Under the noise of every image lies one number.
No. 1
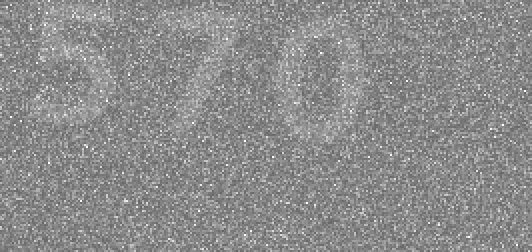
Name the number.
570
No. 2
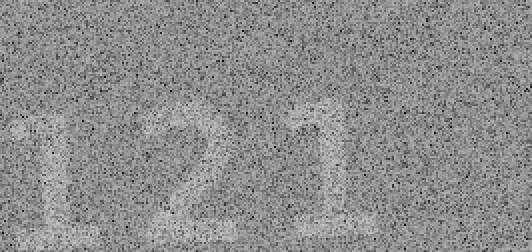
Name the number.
121
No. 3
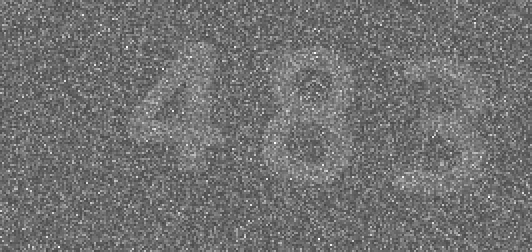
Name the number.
483
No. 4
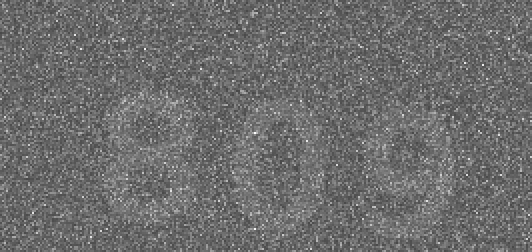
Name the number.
809
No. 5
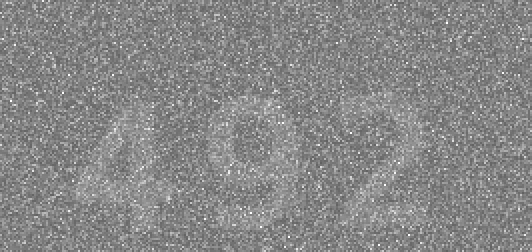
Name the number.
492
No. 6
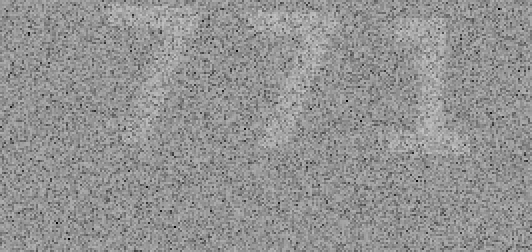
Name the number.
771
